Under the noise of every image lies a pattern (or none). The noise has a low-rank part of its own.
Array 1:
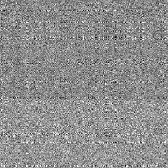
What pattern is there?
a sharp edge
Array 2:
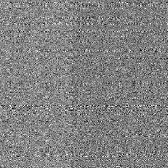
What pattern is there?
a sharp edge
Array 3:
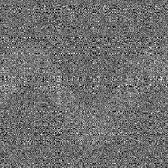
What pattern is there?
a wavy band
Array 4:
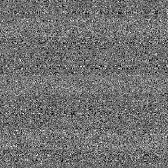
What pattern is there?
horizontal stripes
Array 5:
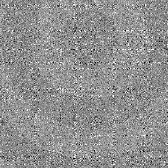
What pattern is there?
rings round one point
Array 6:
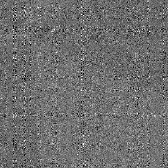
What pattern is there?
spokes from one point
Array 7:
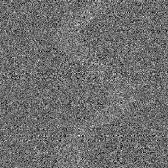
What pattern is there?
a wavy band
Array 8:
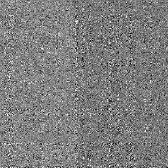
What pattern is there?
a sharp edge
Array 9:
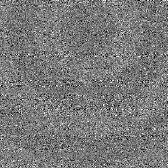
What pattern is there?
rings round one point
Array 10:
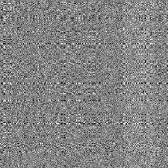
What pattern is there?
one vertical stripe
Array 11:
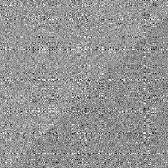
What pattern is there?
a sharp edge
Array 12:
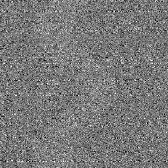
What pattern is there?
a wavy band
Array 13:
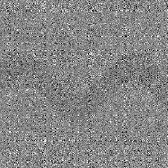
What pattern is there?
a wavy band
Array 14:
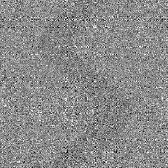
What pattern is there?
a wavy band
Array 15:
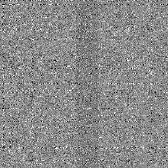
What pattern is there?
one vertical stripe
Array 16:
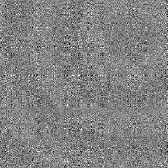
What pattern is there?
rings round one point
